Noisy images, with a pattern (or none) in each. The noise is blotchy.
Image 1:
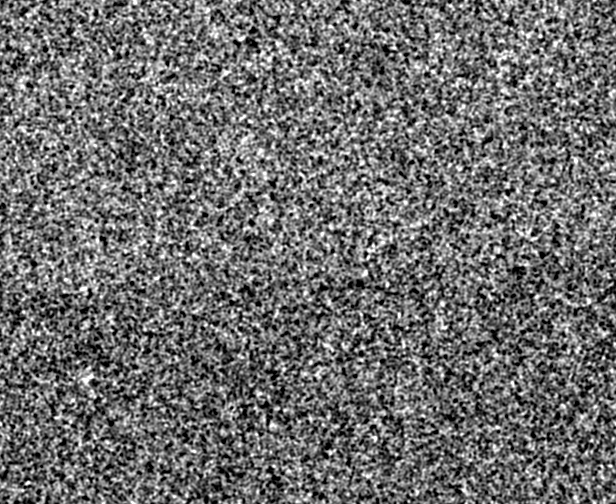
a sharp edge
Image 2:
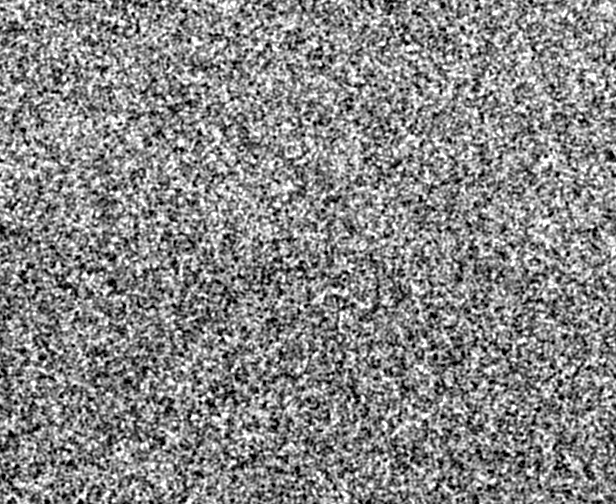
a sharp edge
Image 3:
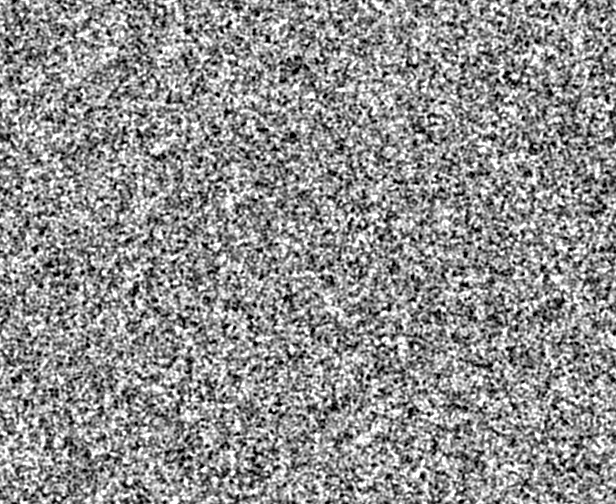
only noise
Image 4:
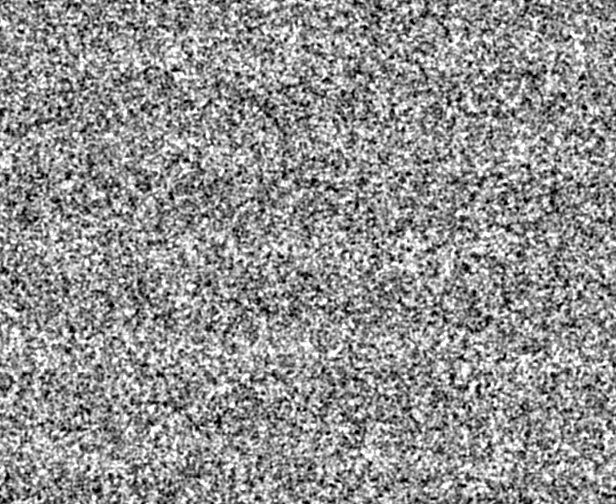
horizontal stripes
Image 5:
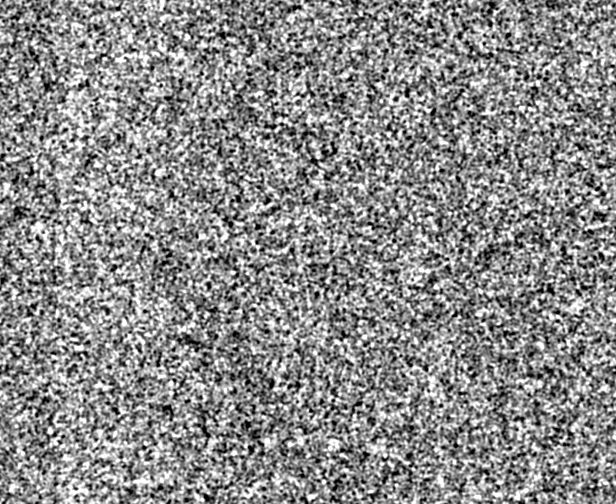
one vertical stripe
